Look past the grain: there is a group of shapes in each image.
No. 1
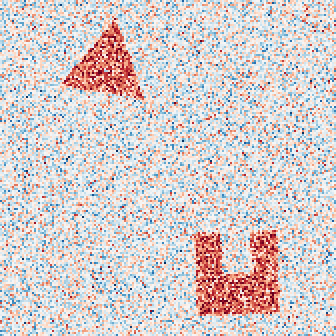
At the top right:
nothing
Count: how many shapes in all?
2
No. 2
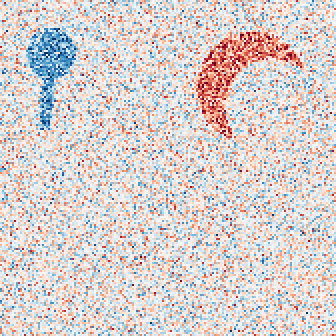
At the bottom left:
nothing
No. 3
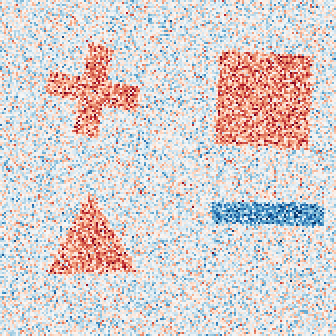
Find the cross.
top left
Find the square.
top right
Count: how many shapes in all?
4
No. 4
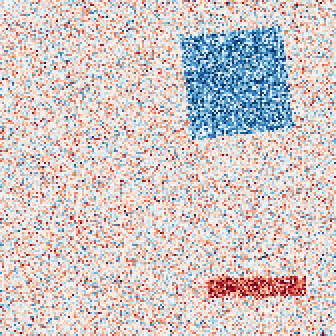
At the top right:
square
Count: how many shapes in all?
2
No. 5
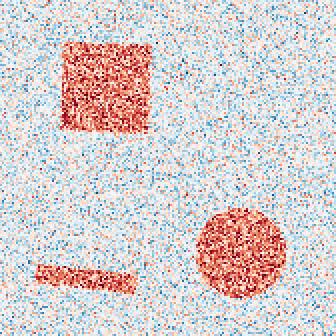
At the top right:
nothing
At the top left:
square
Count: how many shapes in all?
3
